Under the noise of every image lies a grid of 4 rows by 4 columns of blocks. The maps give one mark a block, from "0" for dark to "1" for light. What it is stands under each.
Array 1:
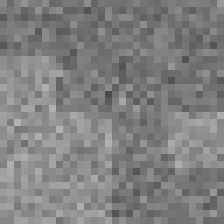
0000
1000
1101
1100
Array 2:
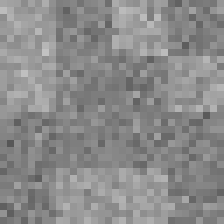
1010
1001
0000
0110
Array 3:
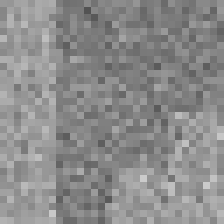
1000
1000
1001
1011
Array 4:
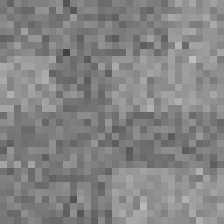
0001
1011
0000
0011
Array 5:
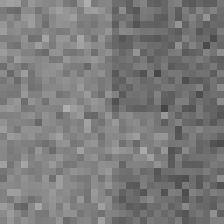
1100
1100
1110
1100
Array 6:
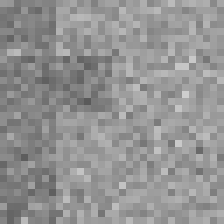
0111
0011
0111
0111
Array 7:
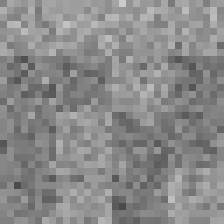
1111
0010
0100
0101
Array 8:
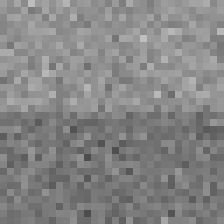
1111
1111
0000
0000
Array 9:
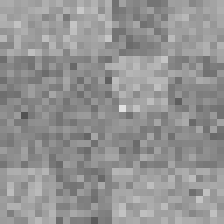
1101
0010
0000
1011
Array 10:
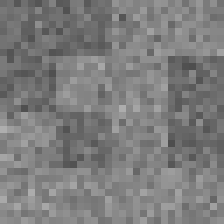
0011
0110
1010
1111
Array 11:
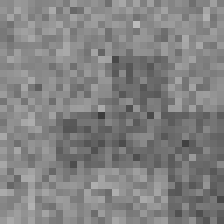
1111
1101
1000
1110
